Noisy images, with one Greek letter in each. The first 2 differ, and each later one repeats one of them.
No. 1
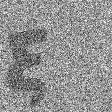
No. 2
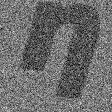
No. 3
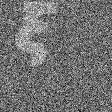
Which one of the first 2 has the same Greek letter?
1
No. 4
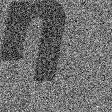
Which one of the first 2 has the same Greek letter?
2
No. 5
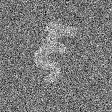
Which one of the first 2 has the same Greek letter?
1
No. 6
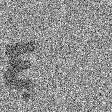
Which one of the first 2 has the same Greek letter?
1
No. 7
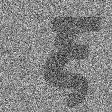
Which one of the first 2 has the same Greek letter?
1
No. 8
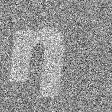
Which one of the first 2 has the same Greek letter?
2
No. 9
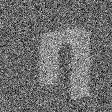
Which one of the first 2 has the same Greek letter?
2
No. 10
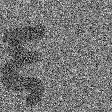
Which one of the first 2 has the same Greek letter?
1
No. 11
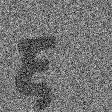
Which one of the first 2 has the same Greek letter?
1
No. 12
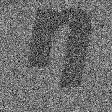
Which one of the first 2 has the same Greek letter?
2
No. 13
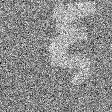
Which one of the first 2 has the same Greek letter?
1
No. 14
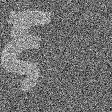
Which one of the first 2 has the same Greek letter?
1
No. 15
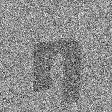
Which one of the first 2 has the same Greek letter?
2
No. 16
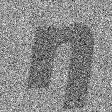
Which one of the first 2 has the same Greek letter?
2
